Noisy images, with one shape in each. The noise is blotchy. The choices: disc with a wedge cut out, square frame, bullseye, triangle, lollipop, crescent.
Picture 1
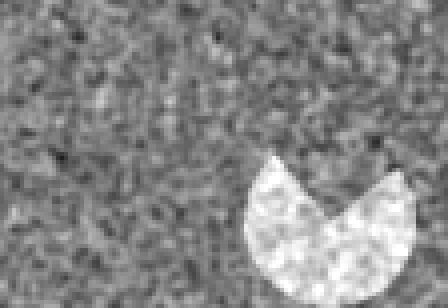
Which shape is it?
disc with a wedge cut out
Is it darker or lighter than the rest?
lighter
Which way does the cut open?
up
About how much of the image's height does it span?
half
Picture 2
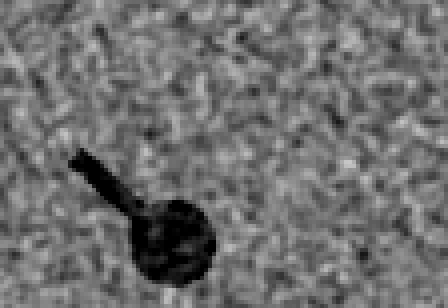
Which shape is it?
lollipop
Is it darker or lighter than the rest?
darker
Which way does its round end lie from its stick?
down and right
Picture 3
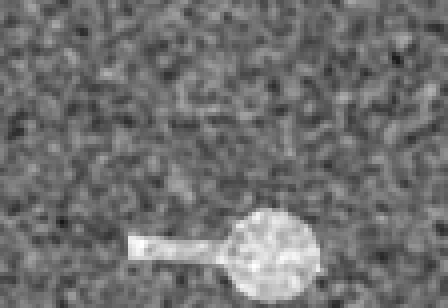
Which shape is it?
lollipop
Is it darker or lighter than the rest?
lighter
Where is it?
bottom middle
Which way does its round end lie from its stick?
right
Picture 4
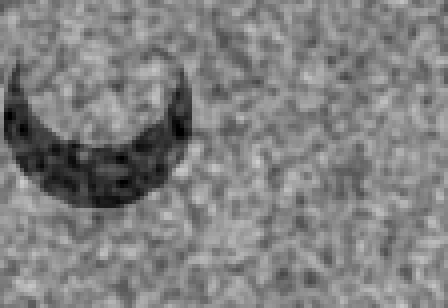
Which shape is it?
crescent
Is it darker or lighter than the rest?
darker
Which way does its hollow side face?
up
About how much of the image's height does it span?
half
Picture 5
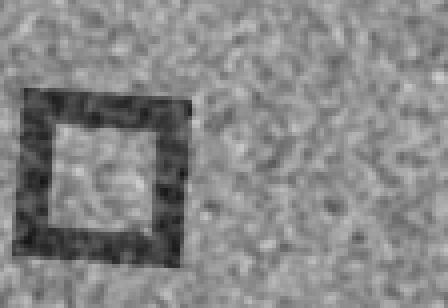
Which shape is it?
square frame
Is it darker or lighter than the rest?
darker
